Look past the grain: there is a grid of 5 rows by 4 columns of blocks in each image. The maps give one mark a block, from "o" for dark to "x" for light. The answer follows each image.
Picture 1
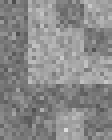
o x o x
o x x o
o x x x
o o o o
o o x o
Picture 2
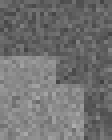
o o o o
o o o o
x x o o
x x x o
x x x o
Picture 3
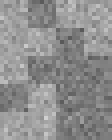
x o x x
x x o x
x o o o
o x o o
x x o o
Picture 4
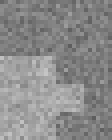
o o o o
o o o o
x x o o
x x x o
x x o o
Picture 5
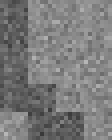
o x x x
o x x x
o x x x
o o x x
x o o x
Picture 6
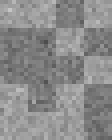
x x o x
o o x o
o o o x
x o x o
x x x o
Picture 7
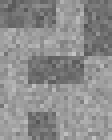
o o x o
x x x o
x o o x
x x x x
x o x x
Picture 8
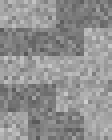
x x o o
o o o x
x x x x
o o x x
x o o x
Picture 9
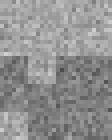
x x x x
x x x x
o x o o
o o o o
x o o o
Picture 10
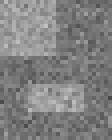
x x o o
x x o o
o o o o
o x x o
o o o o
